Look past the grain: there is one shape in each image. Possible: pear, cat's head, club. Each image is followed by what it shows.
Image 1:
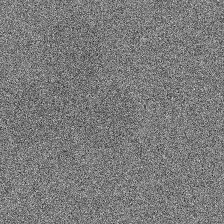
dark club
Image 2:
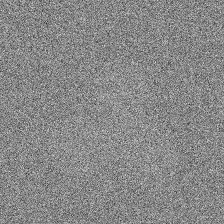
light club
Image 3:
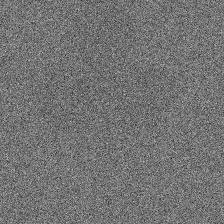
dark club
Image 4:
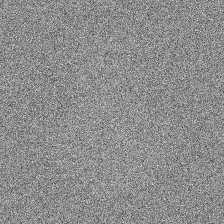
light pear
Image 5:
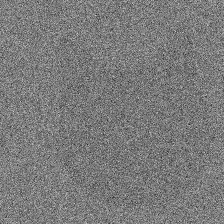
dark cat's head
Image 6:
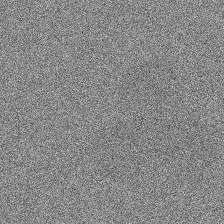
dark club
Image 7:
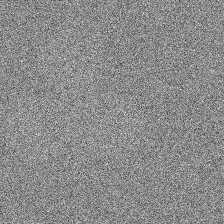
light club
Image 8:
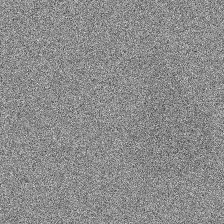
dark pear
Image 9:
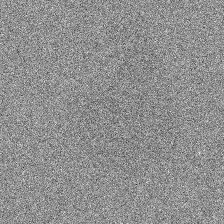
dark pear
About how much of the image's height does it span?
two thirds
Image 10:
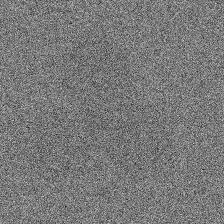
dark club
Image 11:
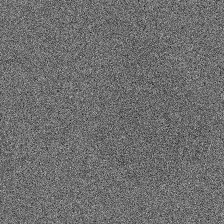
dark pear
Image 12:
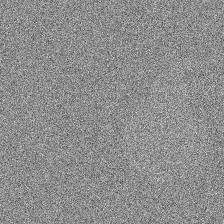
light pear
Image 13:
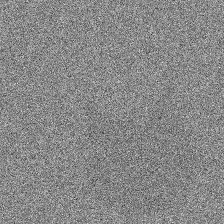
dark cat's head
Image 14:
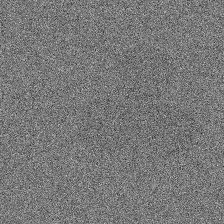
dark club
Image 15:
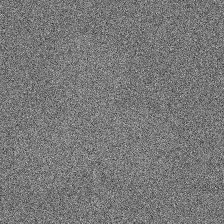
light club
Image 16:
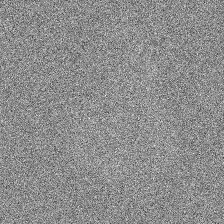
light pear
